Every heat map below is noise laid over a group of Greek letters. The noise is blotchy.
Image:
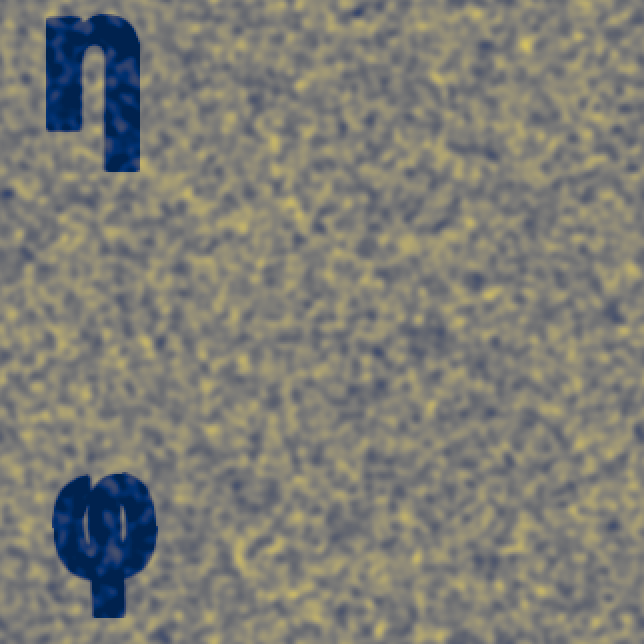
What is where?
top left: dark eta; bottom left: dark phi
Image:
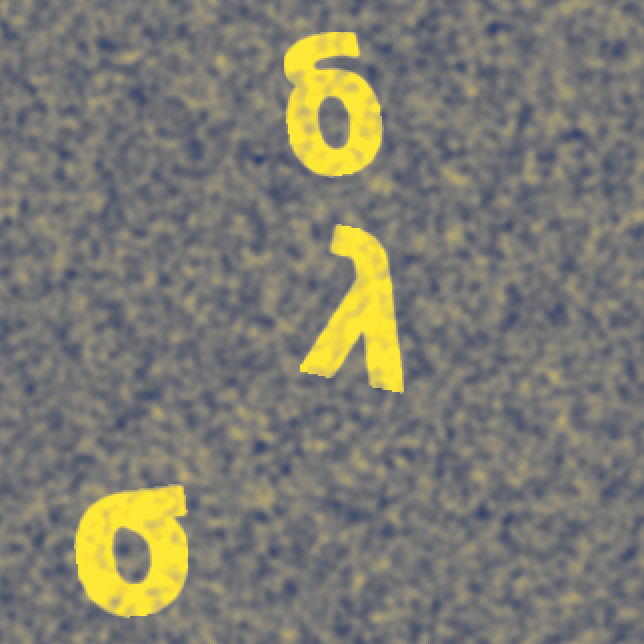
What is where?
top middle: light delta; centre: light lambda; bottom left: light sigma
